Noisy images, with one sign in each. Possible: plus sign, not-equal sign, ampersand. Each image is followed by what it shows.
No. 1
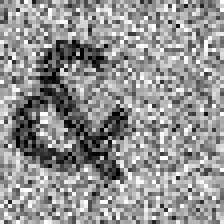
ampersand
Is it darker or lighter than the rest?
darker
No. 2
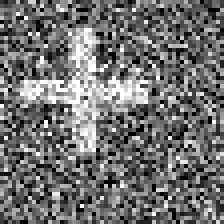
plus sign
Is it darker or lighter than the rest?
lighter
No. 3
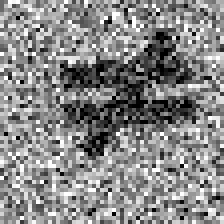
not-equal sign
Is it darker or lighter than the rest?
darker
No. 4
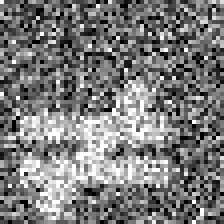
not-equal sign
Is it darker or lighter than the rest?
lighter
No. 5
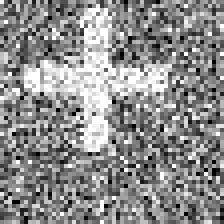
plus sign
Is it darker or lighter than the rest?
lighter
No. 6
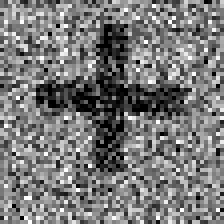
plus sign
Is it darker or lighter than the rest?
darker
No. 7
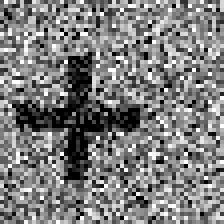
plus sign
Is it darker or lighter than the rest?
darker
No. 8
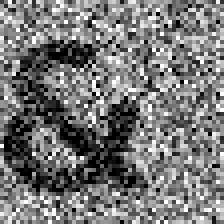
ampersand
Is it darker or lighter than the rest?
darker
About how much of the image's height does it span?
two thirds
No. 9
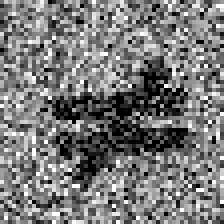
not-equal sign
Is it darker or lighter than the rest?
darker
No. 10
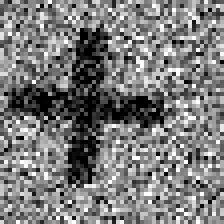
plus sign
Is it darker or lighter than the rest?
darker
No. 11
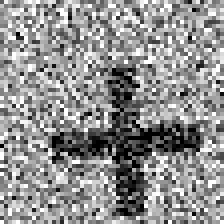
plus sign
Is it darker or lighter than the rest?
darker
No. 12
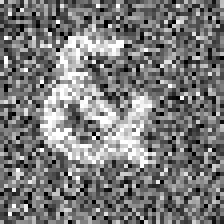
ampersand
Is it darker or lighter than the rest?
lighter
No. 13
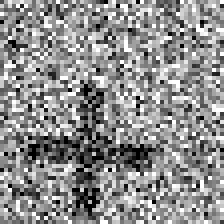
plus sign
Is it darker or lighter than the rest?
darker
